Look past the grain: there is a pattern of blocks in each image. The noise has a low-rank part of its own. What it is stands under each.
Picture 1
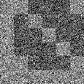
mirrored about the diagonal from the bottom left
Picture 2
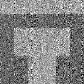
left and right mirror each other
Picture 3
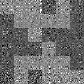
the same after a half turn
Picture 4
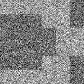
top and bottom mirror each other
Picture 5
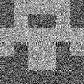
left and right mirror each other
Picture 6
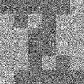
the same after a half turn
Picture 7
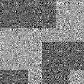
no symmetry
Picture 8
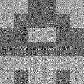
left and right mirror each other
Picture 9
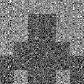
left and right mirror each other
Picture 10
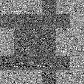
top and bottom mirror each other
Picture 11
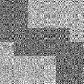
the same after a half turn
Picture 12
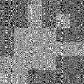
mirrored about the diagonal from the bottom left
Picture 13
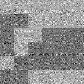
no symmetry
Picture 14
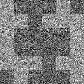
the same after a half turn
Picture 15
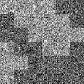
no symmetry
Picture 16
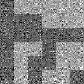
no symmetry
